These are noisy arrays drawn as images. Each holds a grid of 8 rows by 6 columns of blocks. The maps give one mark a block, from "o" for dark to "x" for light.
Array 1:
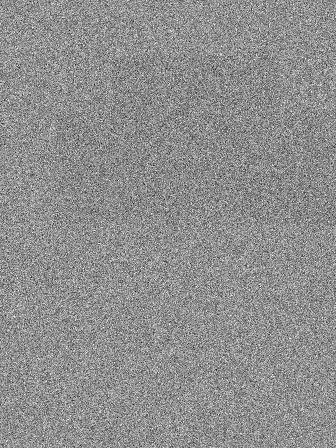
xxxxxx
xxooox
xooooo
xooooo
xxxxxx
xxxxxx
xxxxxx
xxxxxx
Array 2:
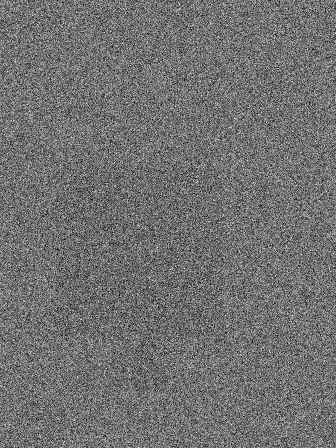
xxxxxx
xxxxxx
xxxxxx
xoooxx
xoooxx
xoooxx
xxoxxx
xxxxxx
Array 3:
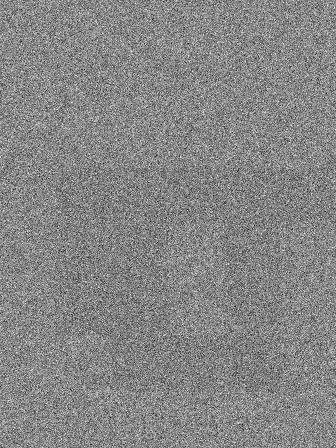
xxxxxx
xxxxxx
xxxxxx
xooooo
xooxox
xooxox
xxooox
xxxxxx
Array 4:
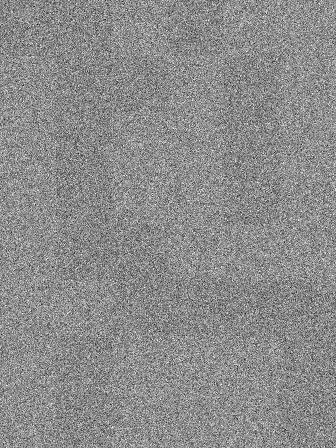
ooxoxx
xooxox
xoxxox
xoxxox
xooxxx
xxoooo
xoxxxo
xoxxxo
